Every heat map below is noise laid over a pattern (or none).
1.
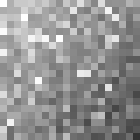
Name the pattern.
a smooth slope
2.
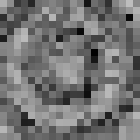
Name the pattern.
rings round one point
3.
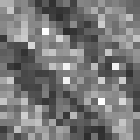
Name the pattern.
diagonal stripes
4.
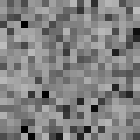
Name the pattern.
only noise
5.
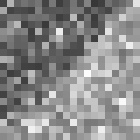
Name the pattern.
a sharp edge
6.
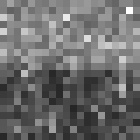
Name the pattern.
a sharp edge
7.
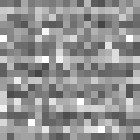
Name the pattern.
horizontal stripes
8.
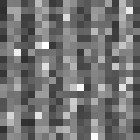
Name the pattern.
vertical stripes
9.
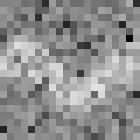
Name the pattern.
a wavy band
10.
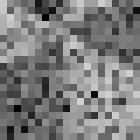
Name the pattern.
spokes from one point
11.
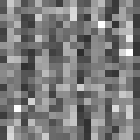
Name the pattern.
vertical stripes
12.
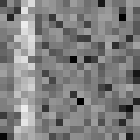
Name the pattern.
one vertical stripe
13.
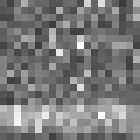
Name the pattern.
one horizontal stripe
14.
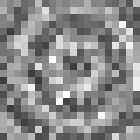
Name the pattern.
rings round one point
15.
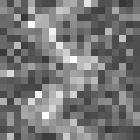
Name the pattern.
a wavy band
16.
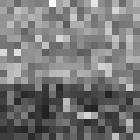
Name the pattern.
a sharp edge
